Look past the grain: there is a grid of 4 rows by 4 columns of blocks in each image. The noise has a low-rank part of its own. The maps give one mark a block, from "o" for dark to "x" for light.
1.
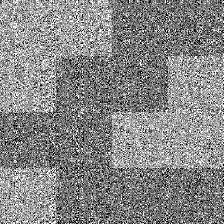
xxoo
xoox
ooxx
xooo
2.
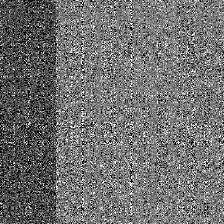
oxxx
oxxx
oxxx
oxxx
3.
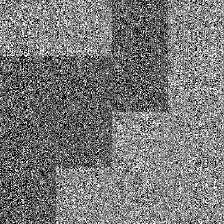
xxox
ooox
ooxx
oxxx
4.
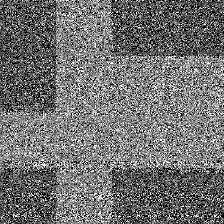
oxoo
oxxx
xxxx
oxoo
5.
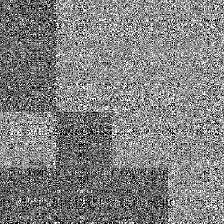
oxxx
oxxx
xoxx
ooox
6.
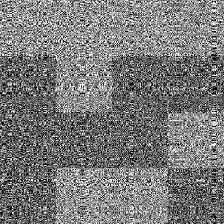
xxxx
oxoo
ooox
oxxo
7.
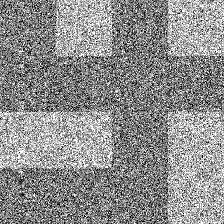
oxox
oooo
xxox
ooox
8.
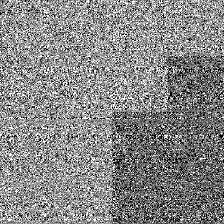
xxxx
xxxo
xxoo
xxoo
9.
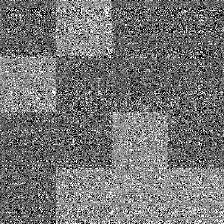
oxoo
xooo
ooxo
oxxx
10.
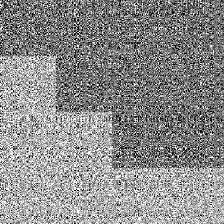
oooo
xooo
xxoo
xxxx
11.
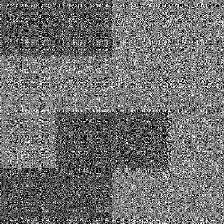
ooxx
xxxx
xoox
ooxx
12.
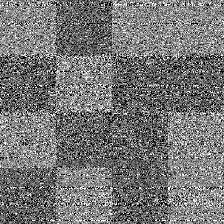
xoxx
oxoo
xoox
oxox
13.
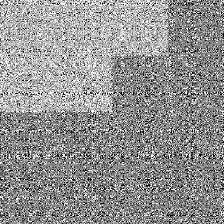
xxxo
xxoo
oooo
oooo
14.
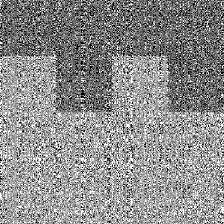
oooo
xoxo
xxxx
xxxx
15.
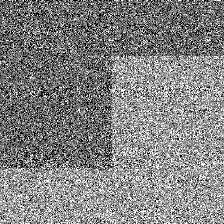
oooo
ooxx
ooxx
xxxx
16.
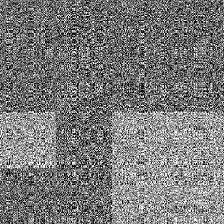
oooo
oooo
xoxx
ooxx
